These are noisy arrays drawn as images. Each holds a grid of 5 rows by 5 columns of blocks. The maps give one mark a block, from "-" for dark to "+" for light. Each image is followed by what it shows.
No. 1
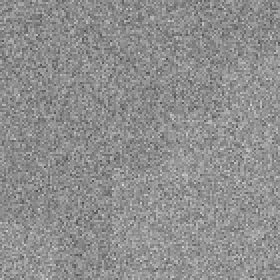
- - - - -
- - - - +
- - - + +
- - + + +
+ - + + +
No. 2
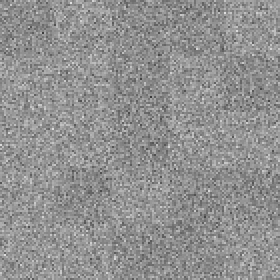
- + - - +
+ + - + -
+ + - + +
+ - + - -
+ + - - +
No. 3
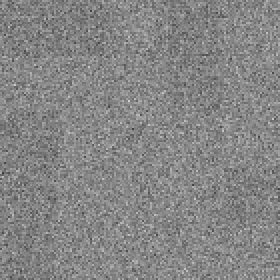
- - + - +
+ + + - +
- + + + +
- + + + -
- + + + +
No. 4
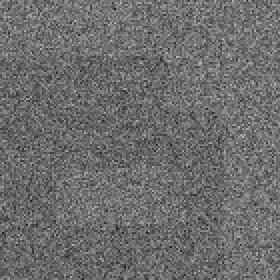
+ + + + +
- - - + +
- - - - +
- + + - +
- - - - +
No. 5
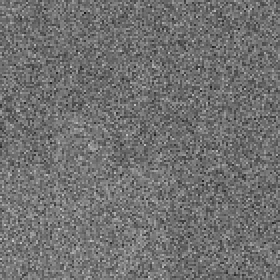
- - - - -
- - - - -
- + - - -
+ + + - -
+ + + - -
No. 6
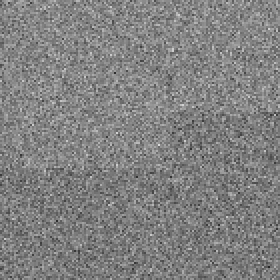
+ + + + +
+ + + + +
+ + + - -
- - - - -
- - - - -
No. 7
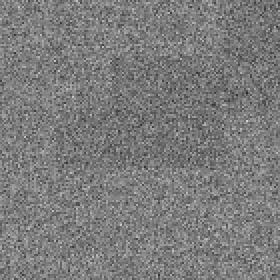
+ + + + -
+ + - - -
+ - - - +
+ + + + +
+ + + + +
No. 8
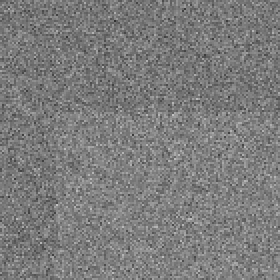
- - - - -
- - - - -
- + + + +
- + + + +
- + + + +
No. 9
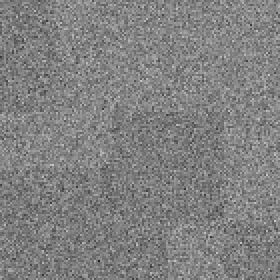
- + + + +
- + + + +
+ + - - +
- - - - +
- - - + -
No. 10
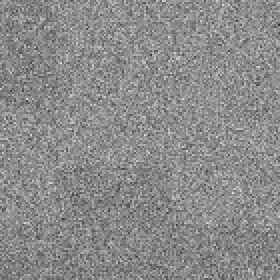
- + + + +
- + + + +
+ + + + +
+ - - + +
- - - - -
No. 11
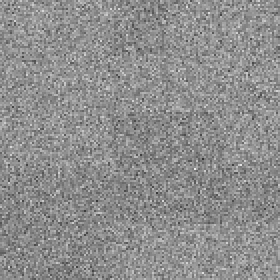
+ + - + +
+ + + + +
+ + - - +
- - - - -
- - + + +
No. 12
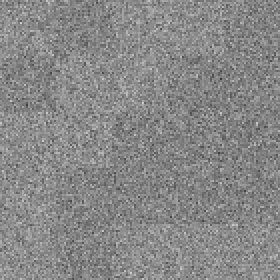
+ - + + -
- + + - -
+ + - - -
+ - - - -
+ - + + +
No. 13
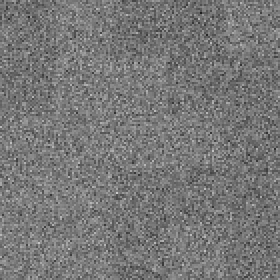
- + - - +
- + + - -
+ + + + -
+ + - - -
+ + - + -
